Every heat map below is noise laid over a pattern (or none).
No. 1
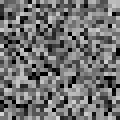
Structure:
only noise
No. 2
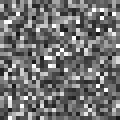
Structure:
only noise
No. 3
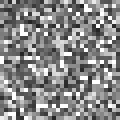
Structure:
only noise
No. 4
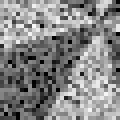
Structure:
spokes from one point
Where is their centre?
top right
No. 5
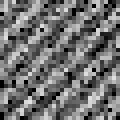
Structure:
diagonal stripes
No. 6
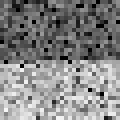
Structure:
a sharp edge
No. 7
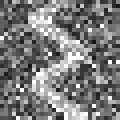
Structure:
a wavy band
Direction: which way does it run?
top to bottom
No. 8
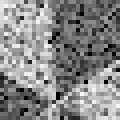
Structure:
spokes from one point
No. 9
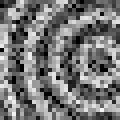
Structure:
rings round one point
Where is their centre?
middle right
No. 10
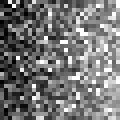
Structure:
a smooth slope
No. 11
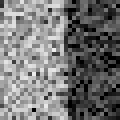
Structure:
a sharp edge
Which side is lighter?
left
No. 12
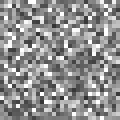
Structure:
only noise
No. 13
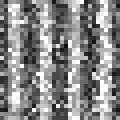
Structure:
vertical stripes
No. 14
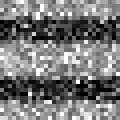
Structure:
horizontal stripes
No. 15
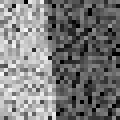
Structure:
a sharp edge
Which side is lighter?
left
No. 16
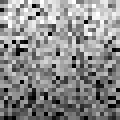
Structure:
a smooth slope
